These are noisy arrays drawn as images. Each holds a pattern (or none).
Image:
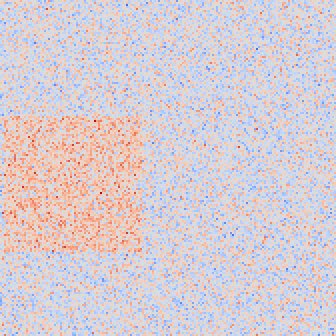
one block
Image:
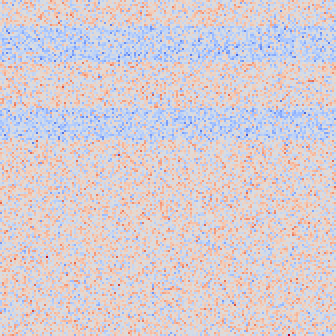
bands of rows
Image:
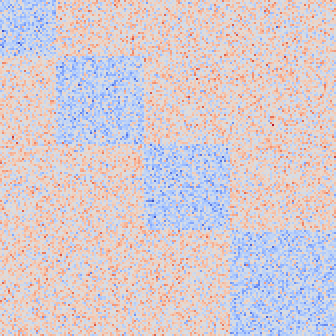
blocks along the diagonal
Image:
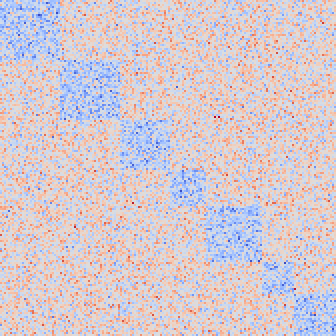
blocks along the diagonal
